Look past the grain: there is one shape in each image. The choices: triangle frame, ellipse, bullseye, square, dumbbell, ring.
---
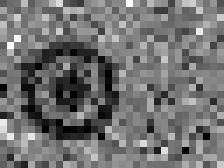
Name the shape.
bullseye
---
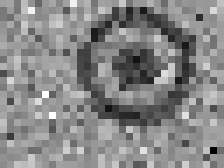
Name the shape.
bullseye
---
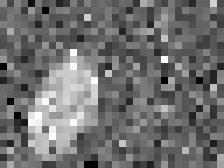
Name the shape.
ellipse
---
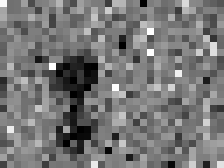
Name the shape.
dumbbell
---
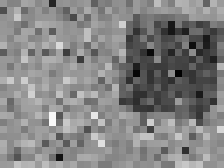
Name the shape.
square
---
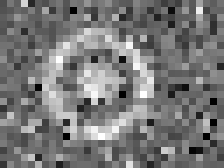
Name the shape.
bullseye
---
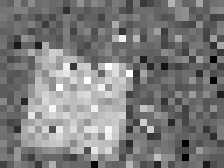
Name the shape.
square
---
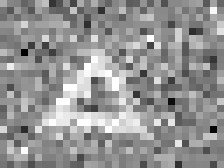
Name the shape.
triangle frame
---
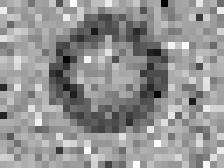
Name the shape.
ring
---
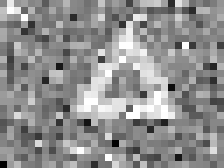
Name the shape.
triangle frame
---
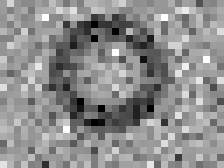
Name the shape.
ring
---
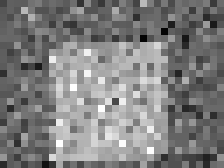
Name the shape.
square
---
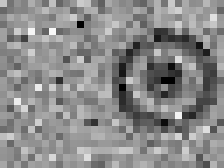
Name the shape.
bullseye
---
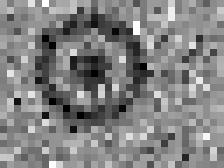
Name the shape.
bullseye
